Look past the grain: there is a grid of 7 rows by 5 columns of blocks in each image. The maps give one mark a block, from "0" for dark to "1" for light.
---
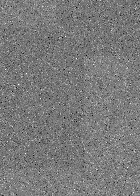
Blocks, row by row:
11000
00000
00011
00011
00011
00011
11111
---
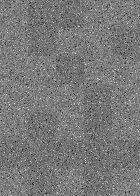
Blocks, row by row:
10011
10110
11011
11101
10101
00000
10101
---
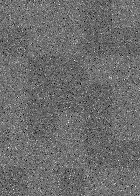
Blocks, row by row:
11101
01100
10011
10001
10101
11100
01011
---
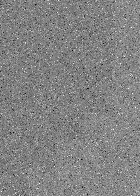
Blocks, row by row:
00001
00001
00001
00001
00011
00111
01111
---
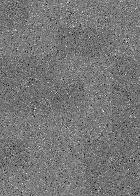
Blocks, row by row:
01111
11001
00110
00010
11110
01100
11100
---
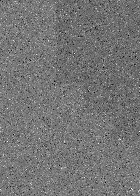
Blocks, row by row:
11000
11000
11000
11100
11110
11111
11111
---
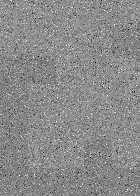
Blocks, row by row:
11111
11110
00111
01111
01111
01101
00000
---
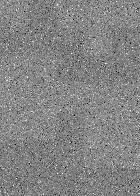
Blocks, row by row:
10111
00010
11000
11111
11011
00011
00000
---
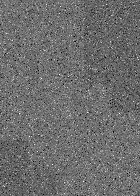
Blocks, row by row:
11100
11100
11100
11110
11111
01111
00111
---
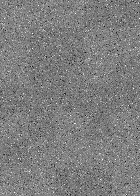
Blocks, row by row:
11100
10011
10010
00000
10101
01111
11001
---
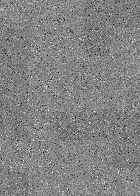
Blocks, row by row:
11100
01101
01111
01111
01000
11110
01111
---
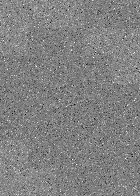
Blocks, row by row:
11100
10011
00001
00000
00000
10000
11000
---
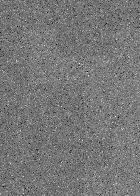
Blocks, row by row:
00000
01001
01111
00011
00011
00001
00011
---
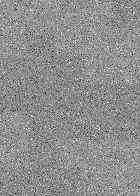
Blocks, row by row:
11110
10111
00011
00000
10000
10111
00011
